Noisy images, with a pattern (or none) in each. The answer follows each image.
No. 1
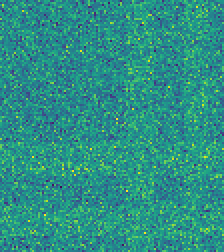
bands of rows crossing bands of columns
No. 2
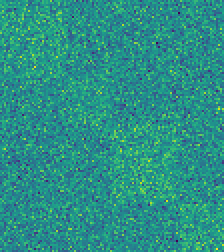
blocks along the diagonal
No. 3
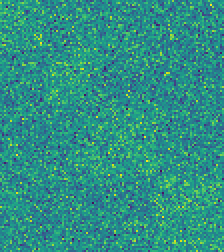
blocks along the diagonal
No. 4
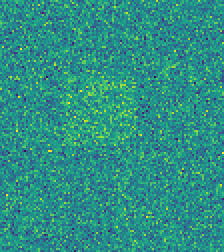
one block
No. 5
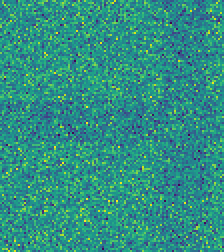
bands of rows crossing bands of columns
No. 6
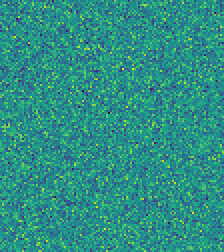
only noise
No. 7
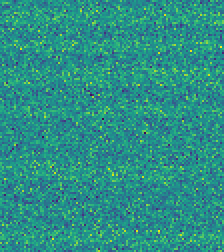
bands of rows
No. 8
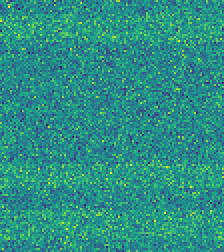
bands of rows
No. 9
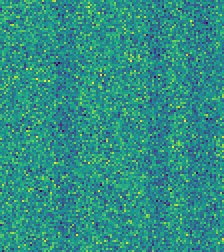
bands of columns
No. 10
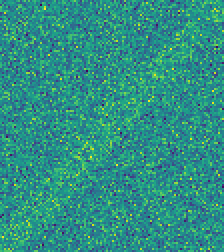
a diagonal band
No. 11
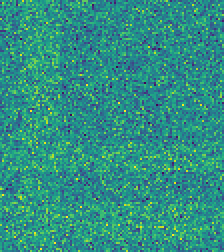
bands of rows crossing bands of columns
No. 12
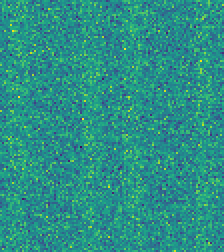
bands of columns
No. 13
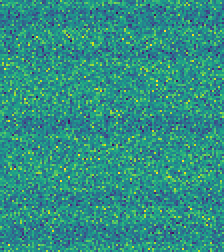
bands of rows
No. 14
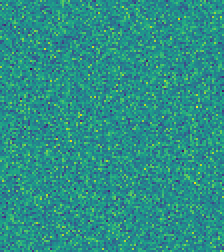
only noise
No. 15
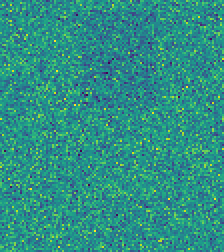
one block
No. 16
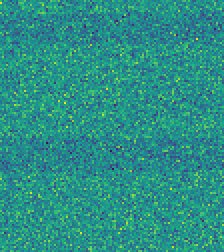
bands of rows
